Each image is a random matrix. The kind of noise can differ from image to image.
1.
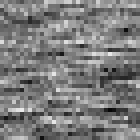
streaked along the rows
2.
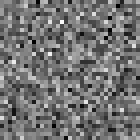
independent entries
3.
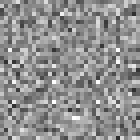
low rank plus noise
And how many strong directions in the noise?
one
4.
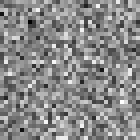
independent entries
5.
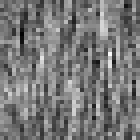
streaked along the columns
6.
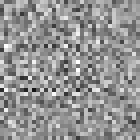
low rank plus noise
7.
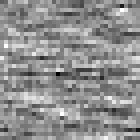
streaked along the rows
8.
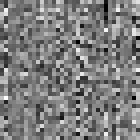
columns of uneven size
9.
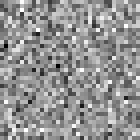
independent entries
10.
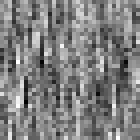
streaked along the columns
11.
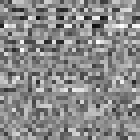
rows of uneven size
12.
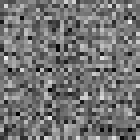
low rank plus noise
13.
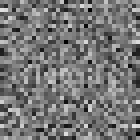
low rank plus noise
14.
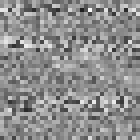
rows of uneven size
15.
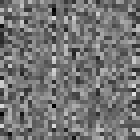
columns of uneven size
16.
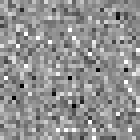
heavy tails
